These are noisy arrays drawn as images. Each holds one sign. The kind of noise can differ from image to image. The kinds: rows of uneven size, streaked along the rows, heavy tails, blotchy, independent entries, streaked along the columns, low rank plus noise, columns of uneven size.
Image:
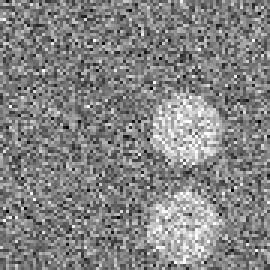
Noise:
independent entries
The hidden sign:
colon
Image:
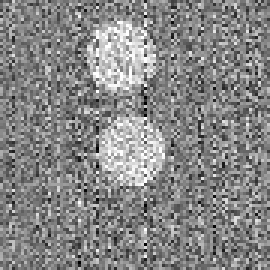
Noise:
columns of uneven size
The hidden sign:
colon
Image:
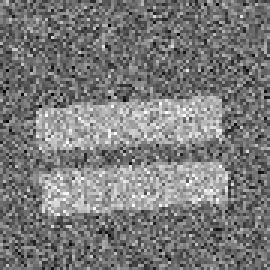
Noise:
independent entries
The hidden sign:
equals sign
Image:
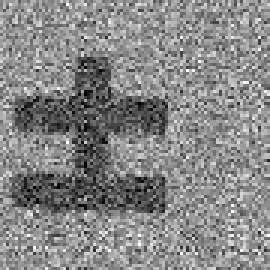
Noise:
low rank plus noise
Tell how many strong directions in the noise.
three or four
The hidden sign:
plus-minus sign
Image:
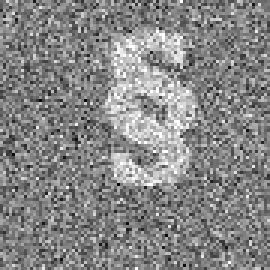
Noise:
independent entries
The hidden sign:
section sign
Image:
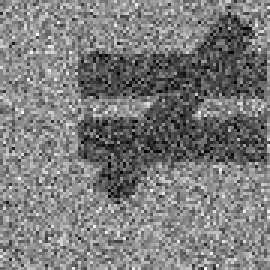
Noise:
independent entries
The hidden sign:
not-equal sign
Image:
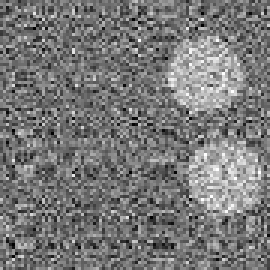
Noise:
low rank plus noise
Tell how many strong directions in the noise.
two
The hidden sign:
colon
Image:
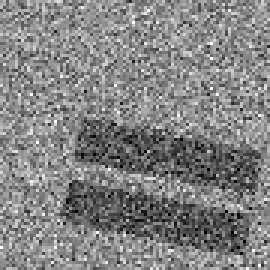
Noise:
independent entries
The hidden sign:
equals sign
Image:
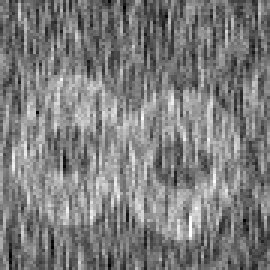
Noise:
streaked along the columns
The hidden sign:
infinity sign
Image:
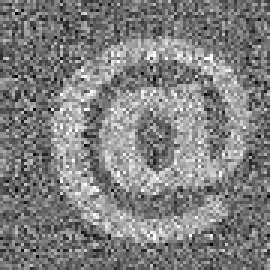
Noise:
low rank plus noise
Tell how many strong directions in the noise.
three or four
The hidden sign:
at sign
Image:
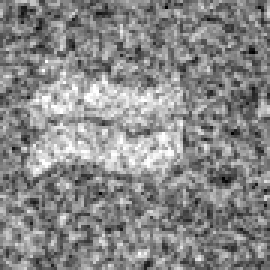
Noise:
blotchy
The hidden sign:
approximately sign
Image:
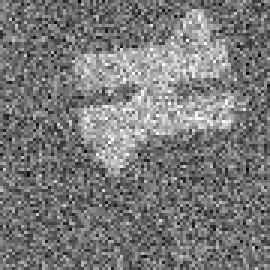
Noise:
independent entries
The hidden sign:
not-equal sign
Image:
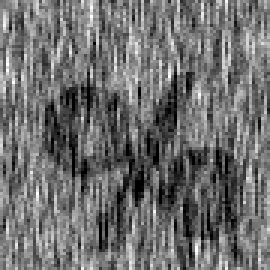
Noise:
streaked along the columns
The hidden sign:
percent sign
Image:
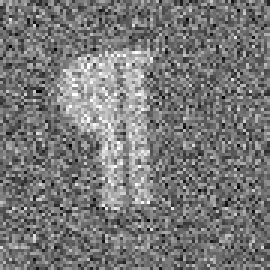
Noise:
low rank plus noise
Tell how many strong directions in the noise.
five to eight
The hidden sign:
pilcrow
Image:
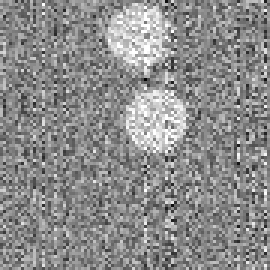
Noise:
columns of uneven size
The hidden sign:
colon
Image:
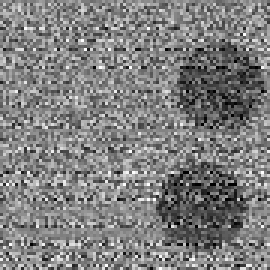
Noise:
rows of uneven size
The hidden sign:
colon
